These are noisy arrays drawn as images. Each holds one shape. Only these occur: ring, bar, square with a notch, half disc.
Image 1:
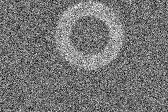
ring
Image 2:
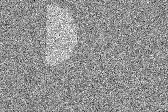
half disc
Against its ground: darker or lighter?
lighter
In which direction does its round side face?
right
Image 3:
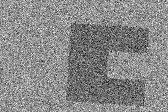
square with a notch
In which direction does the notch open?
right
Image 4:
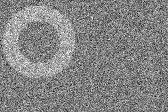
ring
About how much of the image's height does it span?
two thirds
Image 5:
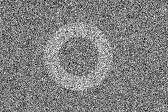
ring
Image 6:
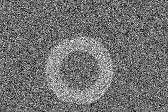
ring
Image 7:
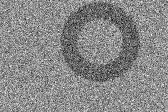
ring
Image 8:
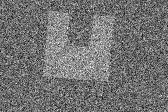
square with a notch
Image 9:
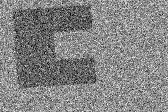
square with a notch
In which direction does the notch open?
right
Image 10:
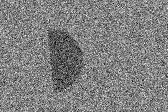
half disc
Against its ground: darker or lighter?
darker
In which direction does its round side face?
right
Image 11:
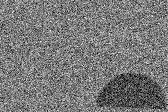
half disc
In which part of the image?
bottom right
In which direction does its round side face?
up
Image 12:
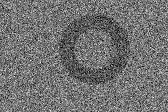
ring
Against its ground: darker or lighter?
darker
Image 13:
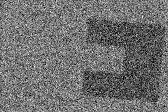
square with a notch
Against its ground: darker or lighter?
darker
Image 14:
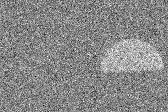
half disc
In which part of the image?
middle right
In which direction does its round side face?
up
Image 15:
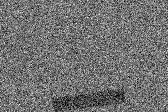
bar
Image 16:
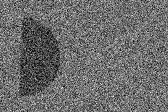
half disc
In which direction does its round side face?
right
